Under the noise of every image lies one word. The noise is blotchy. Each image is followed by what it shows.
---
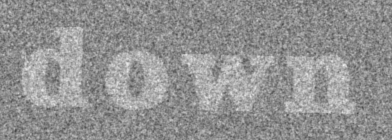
down
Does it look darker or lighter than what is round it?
lighter
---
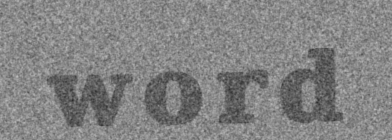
word
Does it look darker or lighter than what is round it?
darker
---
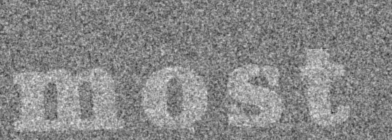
most
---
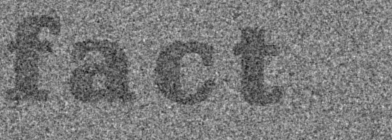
fact
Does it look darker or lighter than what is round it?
darker
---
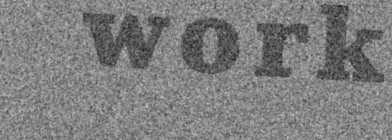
work
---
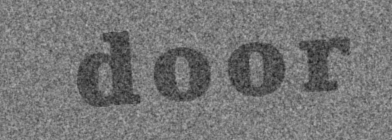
door
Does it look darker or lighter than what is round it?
darker
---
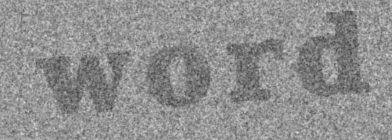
word
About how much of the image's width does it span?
nearly all
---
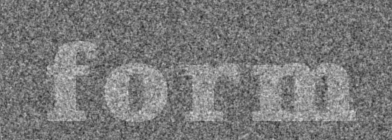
form
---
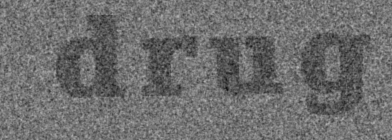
drug
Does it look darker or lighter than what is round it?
darker
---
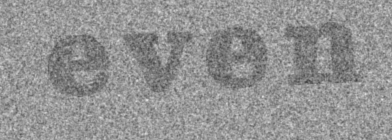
even
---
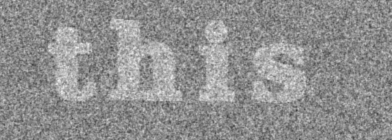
this
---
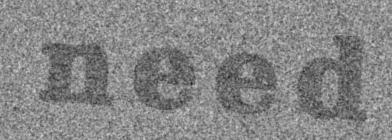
need
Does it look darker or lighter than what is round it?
darker
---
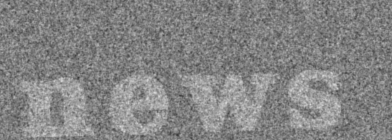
news
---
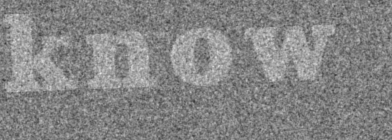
know
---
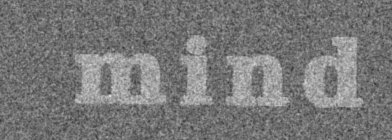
mind
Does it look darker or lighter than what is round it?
lighter
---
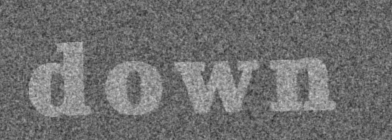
down
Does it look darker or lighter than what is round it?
lighter
